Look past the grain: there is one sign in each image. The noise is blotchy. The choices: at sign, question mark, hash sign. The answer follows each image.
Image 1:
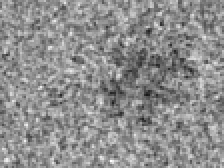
dark hash sign
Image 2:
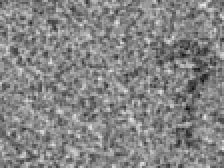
dark question mark
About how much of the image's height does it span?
two thirds
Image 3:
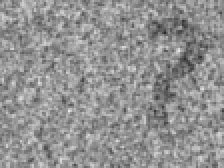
dark question mark
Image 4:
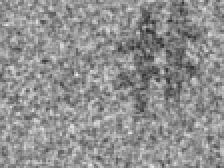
dark hash sign
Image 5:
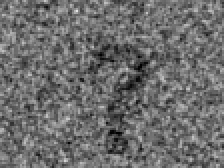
dark question mark
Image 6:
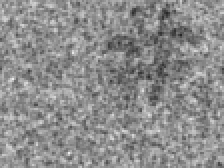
dark hash sign
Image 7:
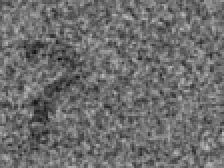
dark question mark
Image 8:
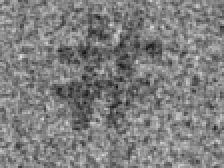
dark hash sign
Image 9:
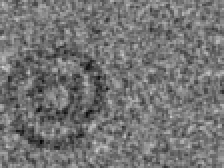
dark at sign
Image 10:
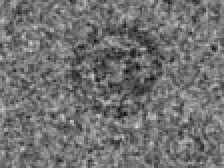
dark at sign
